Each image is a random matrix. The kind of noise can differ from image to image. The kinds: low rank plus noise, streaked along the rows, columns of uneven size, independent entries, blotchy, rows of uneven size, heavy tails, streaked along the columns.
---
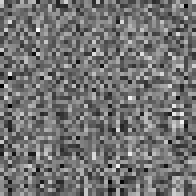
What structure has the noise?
low rank plus noise
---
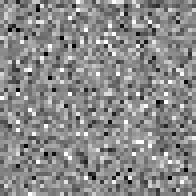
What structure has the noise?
heavy tails
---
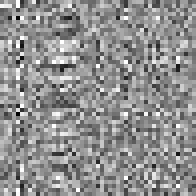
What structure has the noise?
low rank plus noise
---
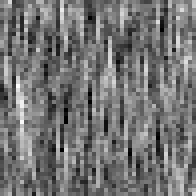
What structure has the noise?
streaked along the columns
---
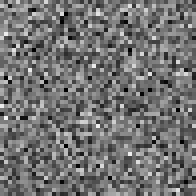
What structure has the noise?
independent entries
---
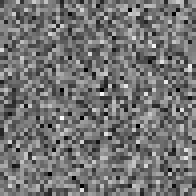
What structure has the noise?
independent entries
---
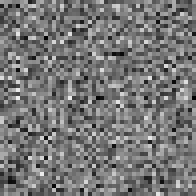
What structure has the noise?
low rank plus noise
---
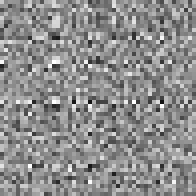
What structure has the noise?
low rank plus noise
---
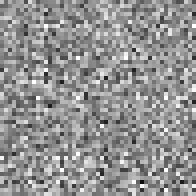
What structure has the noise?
low rank plus noise
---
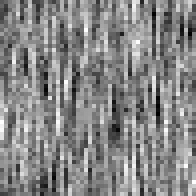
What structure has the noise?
streaked along the columns
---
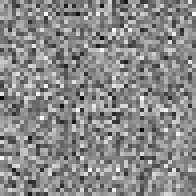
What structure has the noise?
low rank plus noise
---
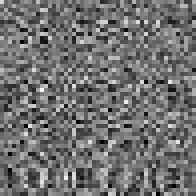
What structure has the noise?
low rank plus noise
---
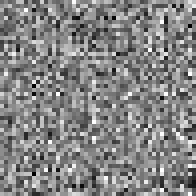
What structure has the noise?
low rank plus noise
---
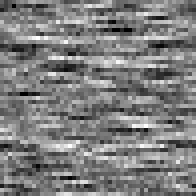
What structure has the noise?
streaked along the rows
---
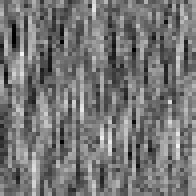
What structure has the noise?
streaked along the columns
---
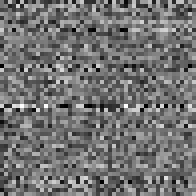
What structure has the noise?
rows of uneven size
